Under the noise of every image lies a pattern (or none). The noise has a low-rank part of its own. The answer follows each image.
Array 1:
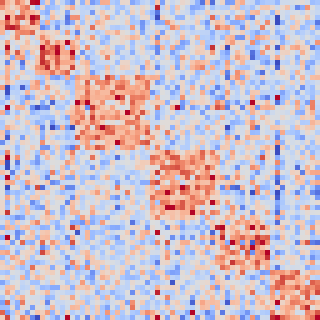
blocks along the diagonal
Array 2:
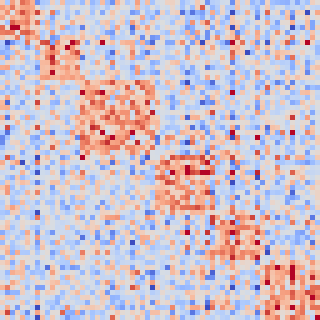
blocks along the diagonal
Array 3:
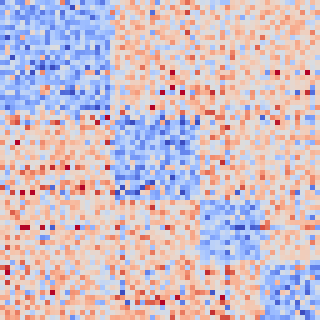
blocks along the diagonal
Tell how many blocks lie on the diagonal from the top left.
4
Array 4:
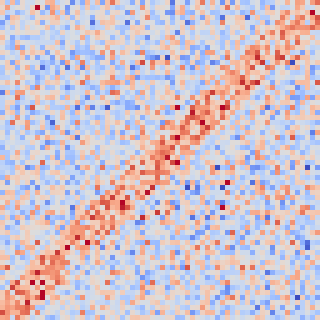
a diagonal band
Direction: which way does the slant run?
bottom left to top right
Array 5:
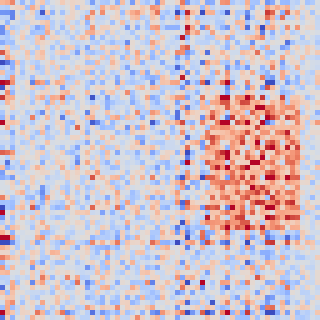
one block
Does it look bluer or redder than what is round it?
redder
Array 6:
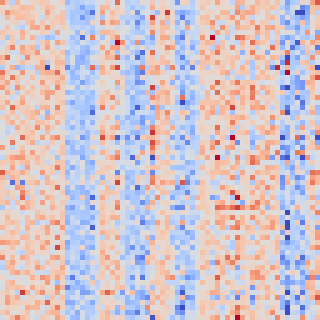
bands of columns
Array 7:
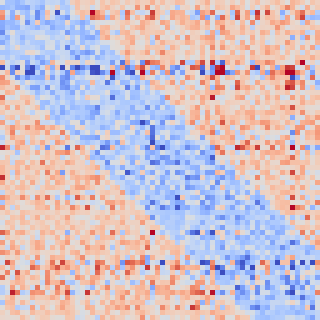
a diagonal band
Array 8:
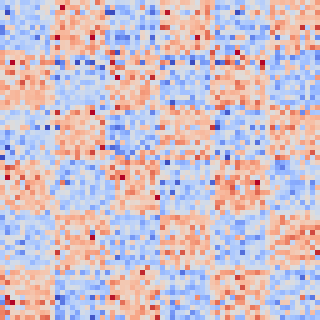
a checkerboard
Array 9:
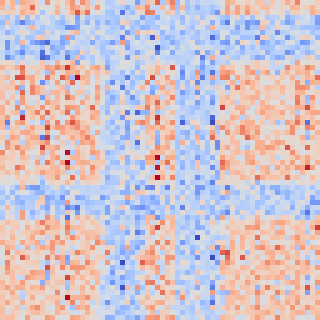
bands of rows crossing bands of columns
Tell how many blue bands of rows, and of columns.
2 and 2
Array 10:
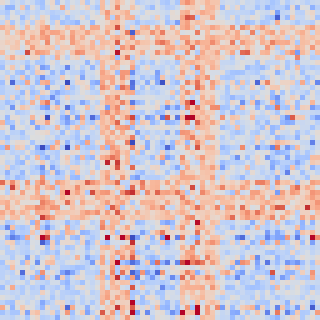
bands of rows crossing bands of columns
